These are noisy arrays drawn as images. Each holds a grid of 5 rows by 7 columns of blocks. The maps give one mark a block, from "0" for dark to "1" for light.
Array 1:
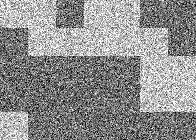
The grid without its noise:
1101100
0111110
0000011
0000011
1000000
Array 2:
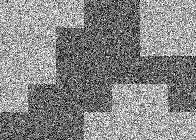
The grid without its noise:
1110011
1100011
1100000
1000110
0001111
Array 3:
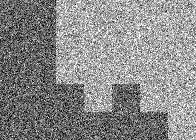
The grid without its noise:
0011111
0011111
0011111
0001011
0000001
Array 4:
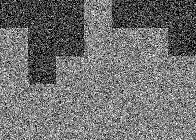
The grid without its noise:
0001000
1001110
1011111
1111111
1111111
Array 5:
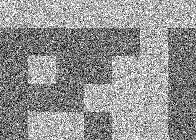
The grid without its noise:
1111111
0000010
0100110
0001110
0110110
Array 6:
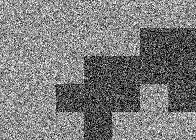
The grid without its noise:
1111111
1111100
1110000
1100010
1110111
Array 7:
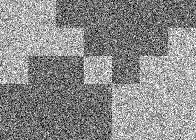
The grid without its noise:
1100000
1110001
1001011
0000111
0000111
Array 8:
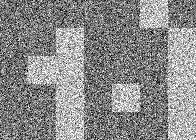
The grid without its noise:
0000010
0010001
0110001
0010101
0010001
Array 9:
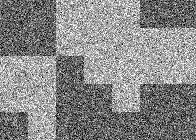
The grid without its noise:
0011100
0011111
1101111
1100100
0100000
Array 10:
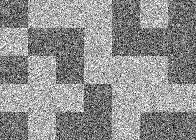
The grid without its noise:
0111010
1001000
0101110
1110111
0100100
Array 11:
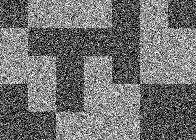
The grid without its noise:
0111010
1000011
1101011
0101100
0011100
